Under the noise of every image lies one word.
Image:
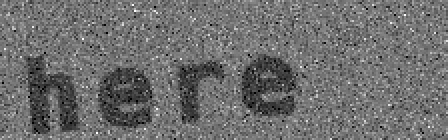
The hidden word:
here
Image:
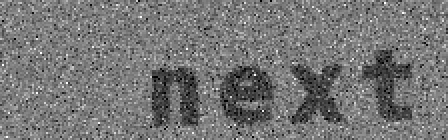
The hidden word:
next
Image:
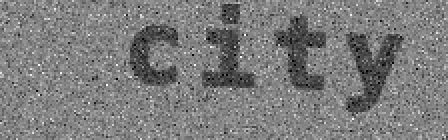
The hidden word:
city
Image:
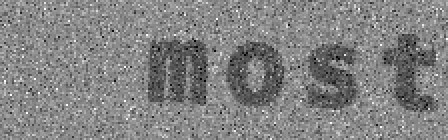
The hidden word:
most
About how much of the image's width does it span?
two thirds
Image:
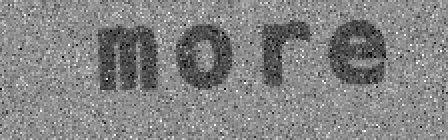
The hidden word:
more
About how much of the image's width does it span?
two thirds
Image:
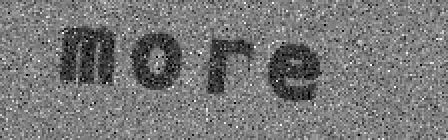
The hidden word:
more
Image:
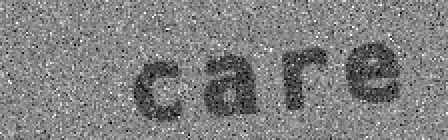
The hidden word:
care
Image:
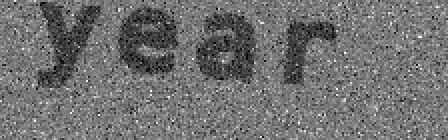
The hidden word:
year
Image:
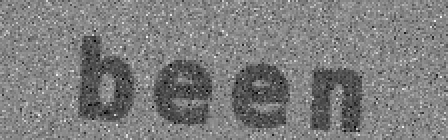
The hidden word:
been
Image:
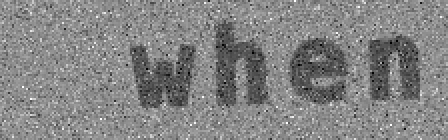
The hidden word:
when
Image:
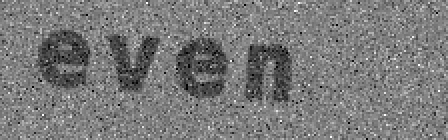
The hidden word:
even
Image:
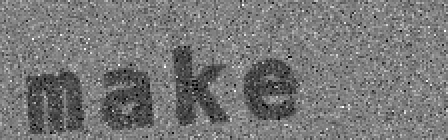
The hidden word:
make
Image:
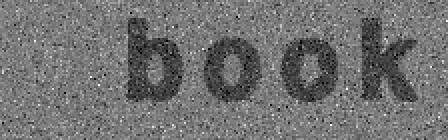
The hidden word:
book
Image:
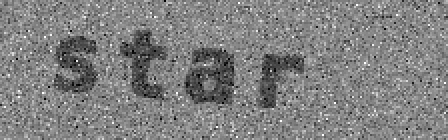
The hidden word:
star
